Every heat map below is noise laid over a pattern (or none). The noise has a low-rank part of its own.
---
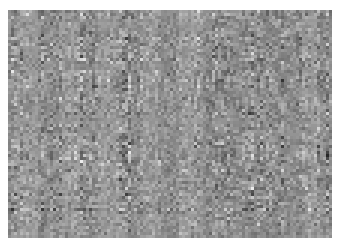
bands of columns
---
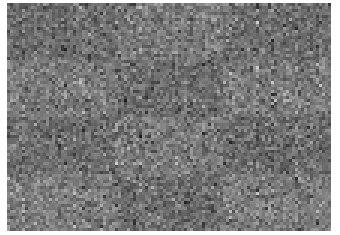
a checkerboard
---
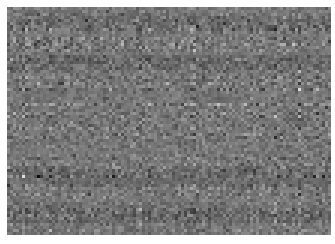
bands of rows
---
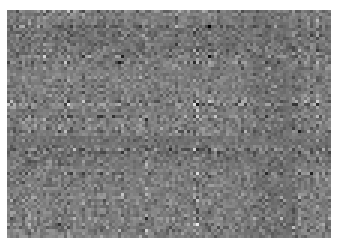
bands of rows crossing bands of columns
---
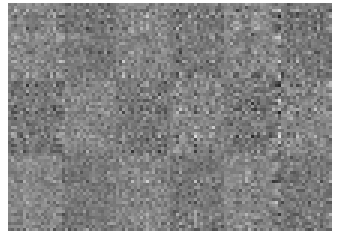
a checkerboard
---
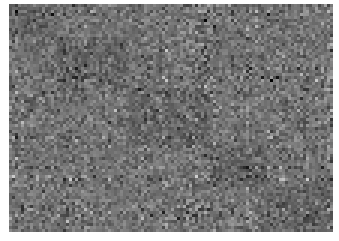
blocks along the diagonal
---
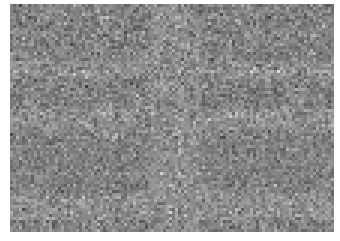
bands of rows crossing bands of columns
